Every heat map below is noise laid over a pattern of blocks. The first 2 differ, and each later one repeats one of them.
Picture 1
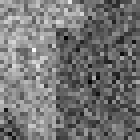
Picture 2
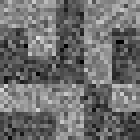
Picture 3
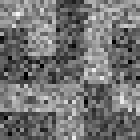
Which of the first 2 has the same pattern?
2
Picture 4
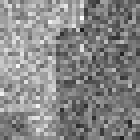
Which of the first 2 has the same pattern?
1
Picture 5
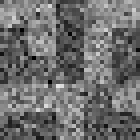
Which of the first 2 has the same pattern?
2
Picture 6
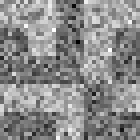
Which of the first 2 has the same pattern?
2
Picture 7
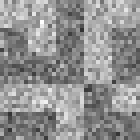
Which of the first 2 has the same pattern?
2
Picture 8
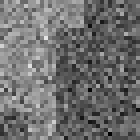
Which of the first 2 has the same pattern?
1
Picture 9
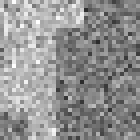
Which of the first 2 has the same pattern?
1
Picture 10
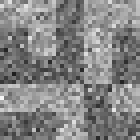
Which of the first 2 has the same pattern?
2
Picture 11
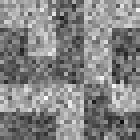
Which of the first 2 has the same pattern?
2
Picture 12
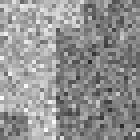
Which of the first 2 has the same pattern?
1
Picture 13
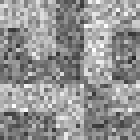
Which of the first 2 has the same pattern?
2
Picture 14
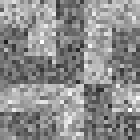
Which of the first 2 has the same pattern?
2
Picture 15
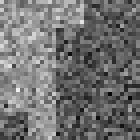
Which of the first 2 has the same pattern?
1
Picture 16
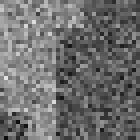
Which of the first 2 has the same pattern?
1
